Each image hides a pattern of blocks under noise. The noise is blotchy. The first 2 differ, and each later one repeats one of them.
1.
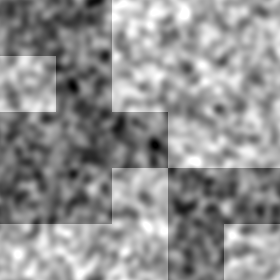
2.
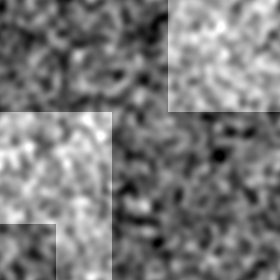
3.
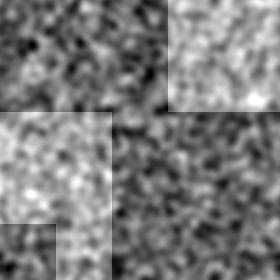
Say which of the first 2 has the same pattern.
2
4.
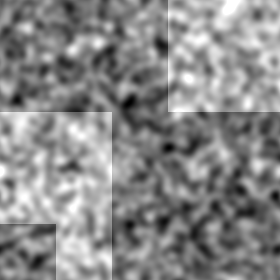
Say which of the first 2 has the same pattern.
2
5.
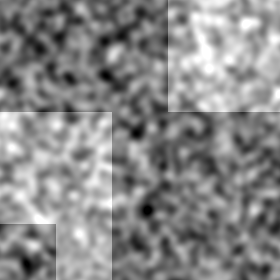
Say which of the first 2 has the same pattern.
2
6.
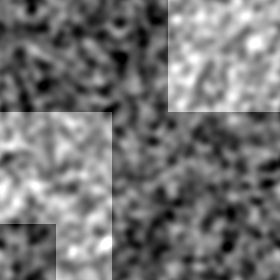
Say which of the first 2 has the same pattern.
2
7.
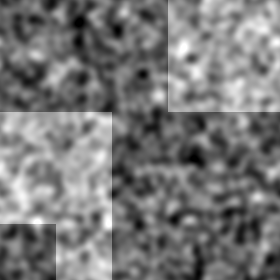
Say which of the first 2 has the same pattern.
2
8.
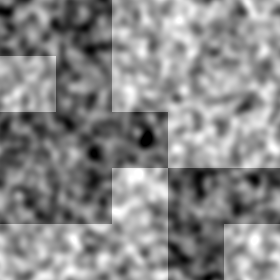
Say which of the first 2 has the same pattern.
1
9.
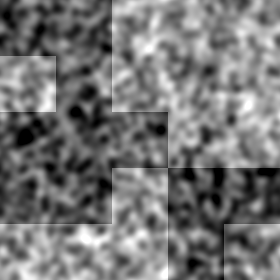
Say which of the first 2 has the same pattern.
1
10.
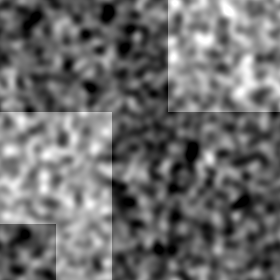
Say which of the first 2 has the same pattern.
2
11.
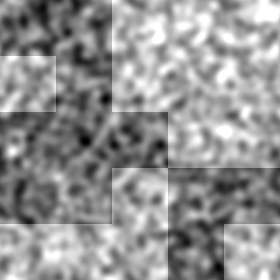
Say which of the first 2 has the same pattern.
1
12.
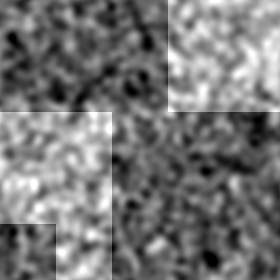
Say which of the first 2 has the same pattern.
2
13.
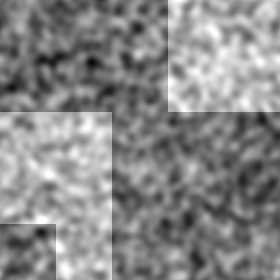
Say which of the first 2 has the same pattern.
2
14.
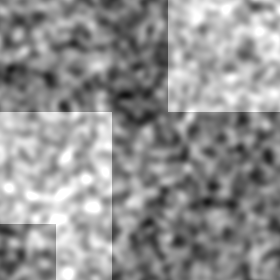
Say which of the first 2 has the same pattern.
2
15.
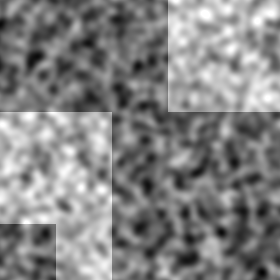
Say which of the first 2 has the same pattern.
2
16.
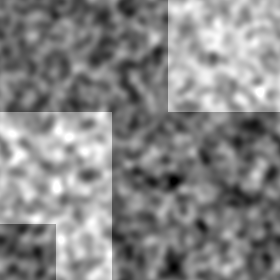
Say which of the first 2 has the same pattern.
2
